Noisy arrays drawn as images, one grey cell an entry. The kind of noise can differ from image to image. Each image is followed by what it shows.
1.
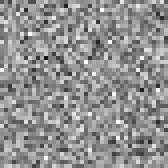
independent entries
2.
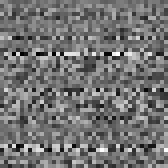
rows of uneven size
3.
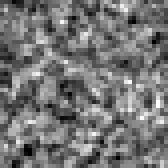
blotchy
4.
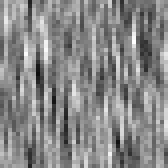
streaked along the columns
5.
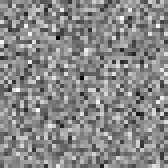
independent entries
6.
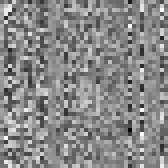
columns of uneven size
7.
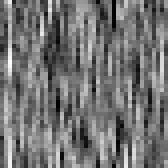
streaked along the columns
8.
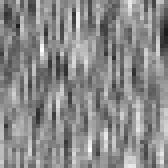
streaked along the columns
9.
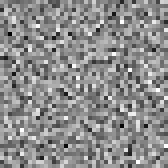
independent entries
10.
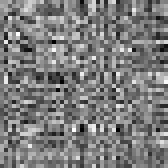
low rank plus noise
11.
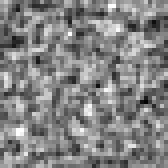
blotchy
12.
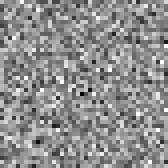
independent entries
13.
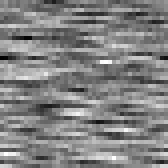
streaked along the rows
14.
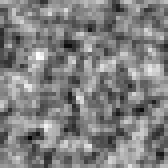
blotchy
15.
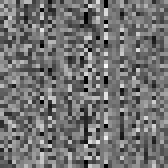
columns of uneven size
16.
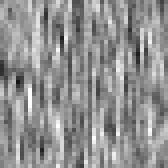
streaked along the columns
